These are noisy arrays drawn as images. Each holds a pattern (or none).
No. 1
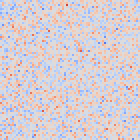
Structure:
only noise
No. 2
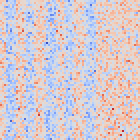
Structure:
bands of columns
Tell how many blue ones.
5
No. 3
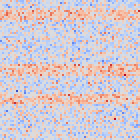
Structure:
bands of rows
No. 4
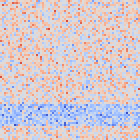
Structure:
one band of rows
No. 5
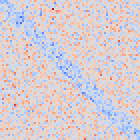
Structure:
a diagonal band
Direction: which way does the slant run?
top left to bottom right
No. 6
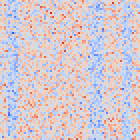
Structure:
bands of columns
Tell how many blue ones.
3
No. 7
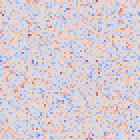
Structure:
only noise
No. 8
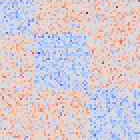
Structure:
blocks along the diagonal
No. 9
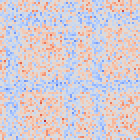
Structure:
bands of rows crossing bands of columns
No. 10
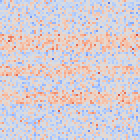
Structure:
bands of rows
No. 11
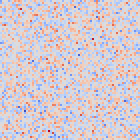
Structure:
only noise
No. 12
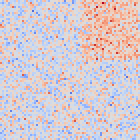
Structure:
one block
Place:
top right
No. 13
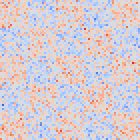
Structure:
a checkerboard
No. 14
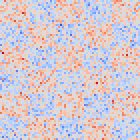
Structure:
a checkerboard
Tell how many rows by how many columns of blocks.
6 by 5
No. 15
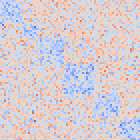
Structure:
blocks along the diagonal
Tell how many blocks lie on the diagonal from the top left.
6
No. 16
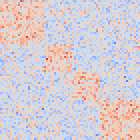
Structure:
blocks along the diagonal
